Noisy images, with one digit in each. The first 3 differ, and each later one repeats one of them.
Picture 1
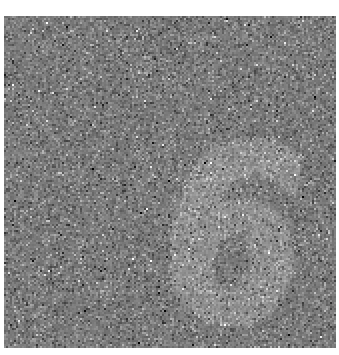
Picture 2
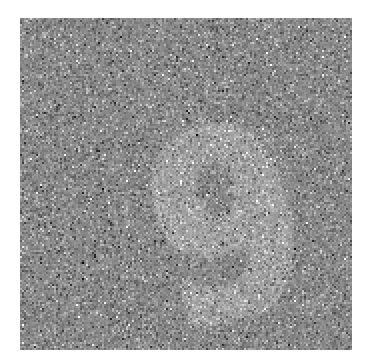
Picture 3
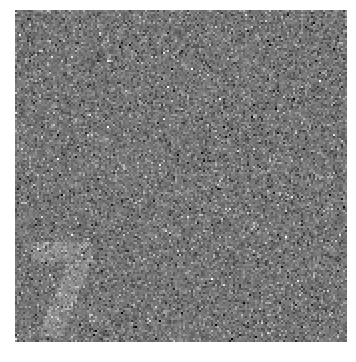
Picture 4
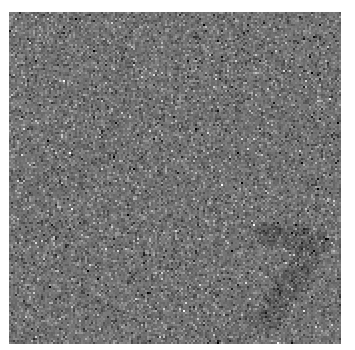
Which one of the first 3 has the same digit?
3
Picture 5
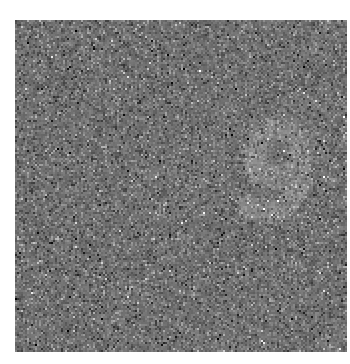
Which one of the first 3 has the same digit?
2
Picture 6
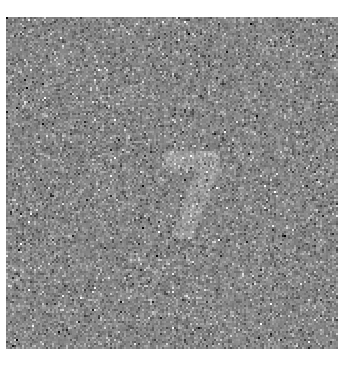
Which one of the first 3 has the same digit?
3
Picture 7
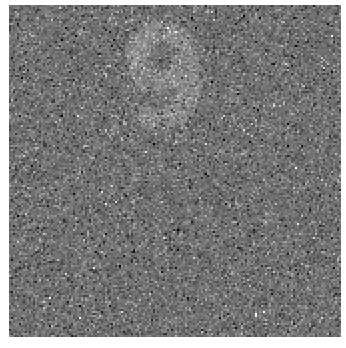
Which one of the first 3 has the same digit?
2
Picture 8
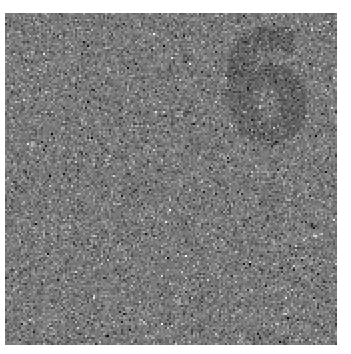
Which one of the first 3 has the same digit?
1
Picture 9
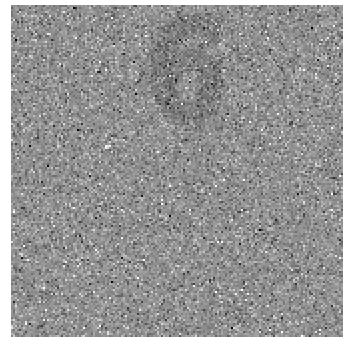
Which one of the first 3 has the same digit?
1
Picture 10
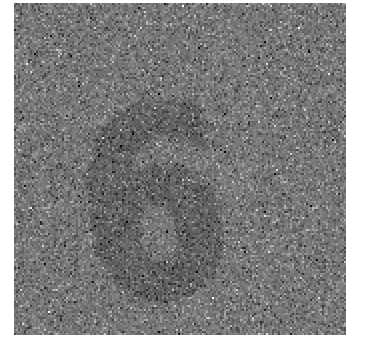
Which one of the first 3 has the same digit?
1
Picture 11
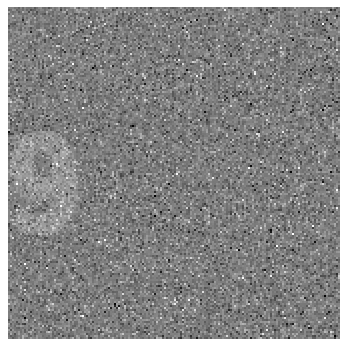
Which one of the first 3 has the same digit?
2
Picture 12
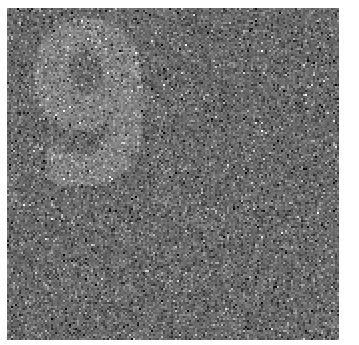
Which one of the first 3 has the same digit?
2
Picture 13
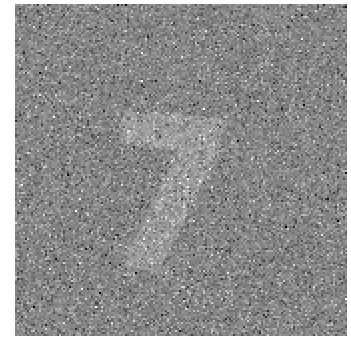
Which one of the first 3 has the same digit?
3
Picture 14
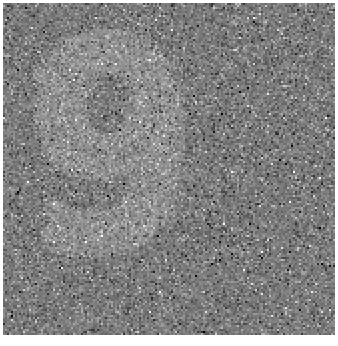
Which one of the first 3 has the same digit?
2
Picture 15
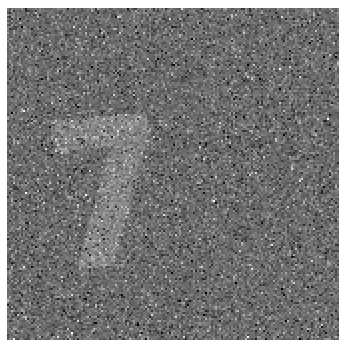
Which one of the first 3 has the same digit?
3
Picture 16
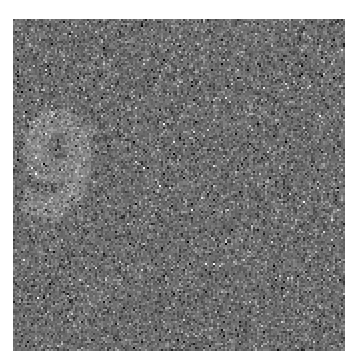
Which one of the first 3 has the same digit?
2
